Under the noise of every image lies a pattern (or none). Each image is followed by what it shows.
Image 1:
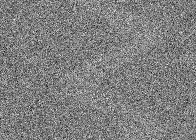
a wavy band
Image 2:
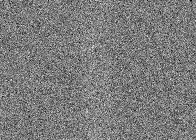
one vertical stripe
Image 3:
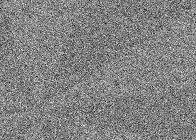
spokes from one point
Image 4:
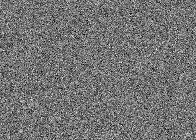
only noise
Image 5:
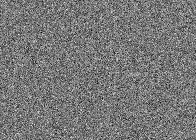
only noise
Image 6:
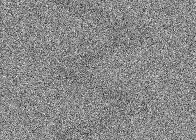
a wavy band
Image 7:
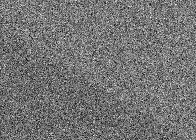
a sharp edge
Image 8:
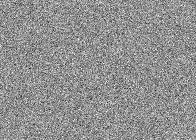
only noise
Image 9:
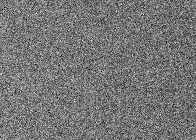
a smooth slope
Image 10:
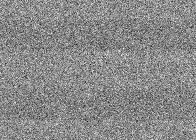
horizontal stripes
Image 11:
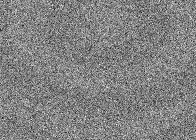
rings round one point
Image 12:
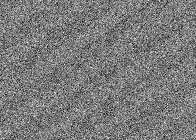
diagonal stripes
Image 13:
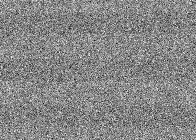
horizontal stripes
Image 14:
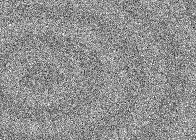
rings round one point
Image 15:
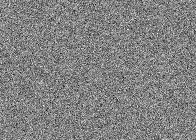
only noise
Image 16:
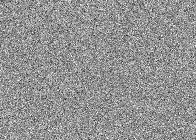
only noise
